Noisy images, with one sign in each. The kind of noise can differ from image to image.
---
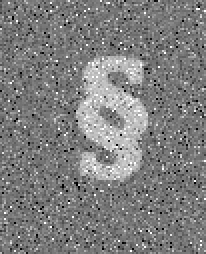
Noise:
heavy tails
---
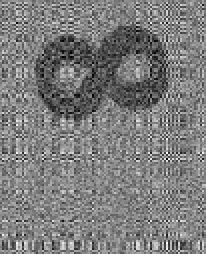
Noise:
low rank plus noise
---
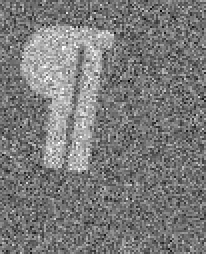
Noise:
independent entries
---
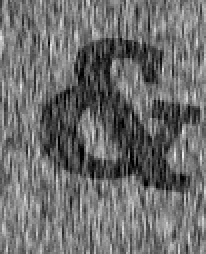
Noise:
streaked along the columns
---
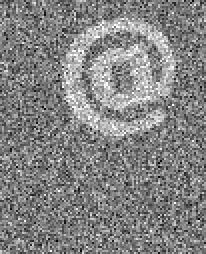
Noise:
independent entries
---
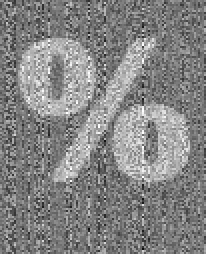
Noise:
columns of uneven size
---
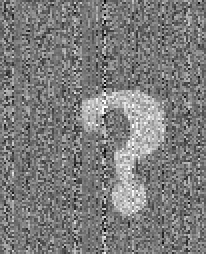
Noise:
columns of uneven size
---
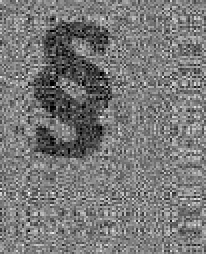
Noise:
low rank plus noise
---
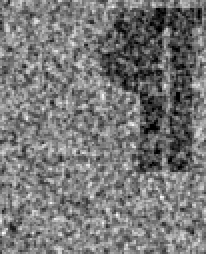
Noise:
blotchy
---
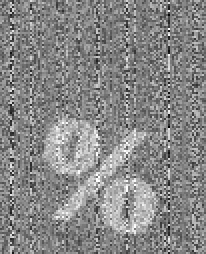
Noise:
columns of uneven size
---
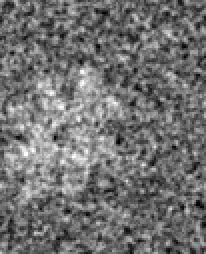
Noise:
blotchy
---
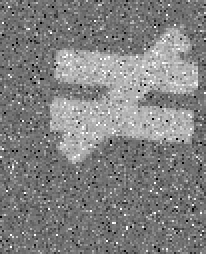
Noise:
heavy tails
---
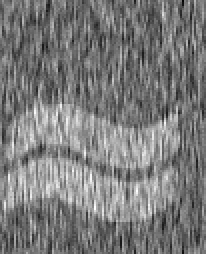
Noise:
streaked along the columns
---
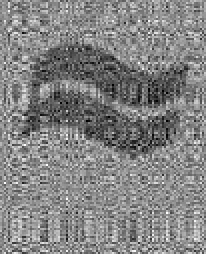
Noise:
low rank plus noise
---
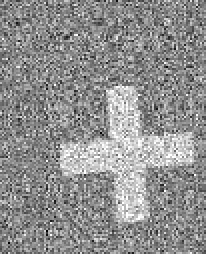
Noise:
low rank plus noise
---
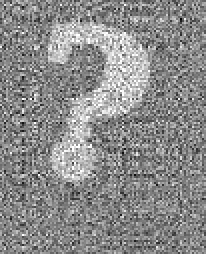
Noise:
low rank plus noise
